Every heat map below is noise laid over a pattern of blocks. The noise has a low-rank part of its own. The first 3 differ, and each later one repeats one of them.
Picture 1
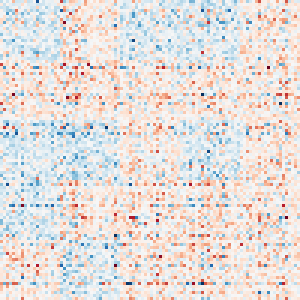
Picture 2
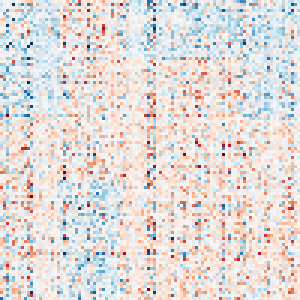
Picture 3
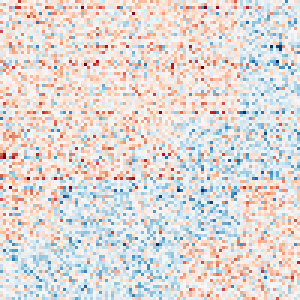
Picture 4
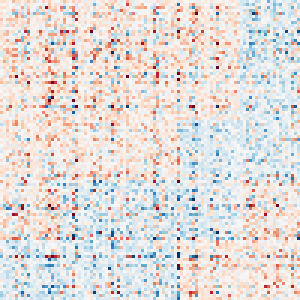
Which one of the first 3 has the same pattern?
3
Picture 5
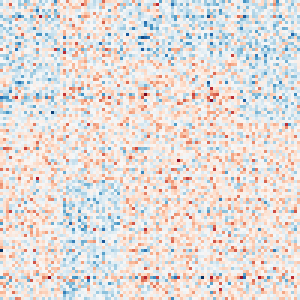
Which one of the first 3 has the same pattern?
2
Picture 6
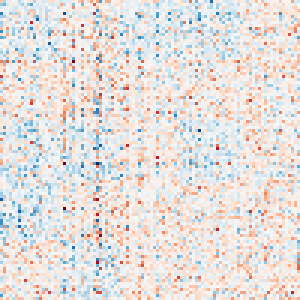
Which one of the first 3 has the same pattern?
1
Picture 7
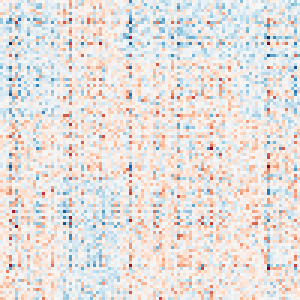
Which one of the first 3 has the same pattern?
2
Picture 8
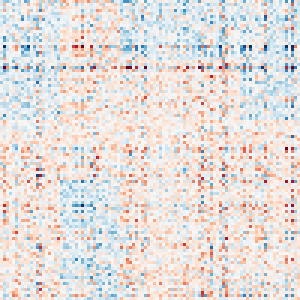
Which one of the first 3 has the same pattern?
2
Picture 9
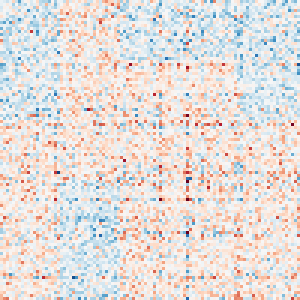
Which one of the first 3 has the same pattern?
2
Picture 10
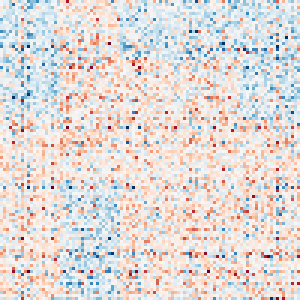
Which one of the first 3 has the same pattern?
2
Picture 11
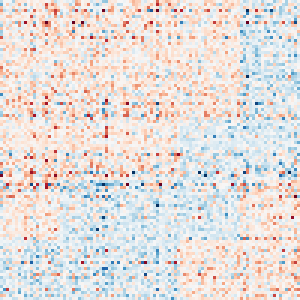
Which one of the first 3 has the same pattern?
3
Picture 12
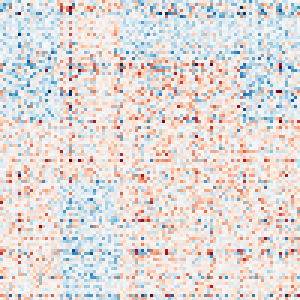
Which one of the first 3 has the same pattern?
2
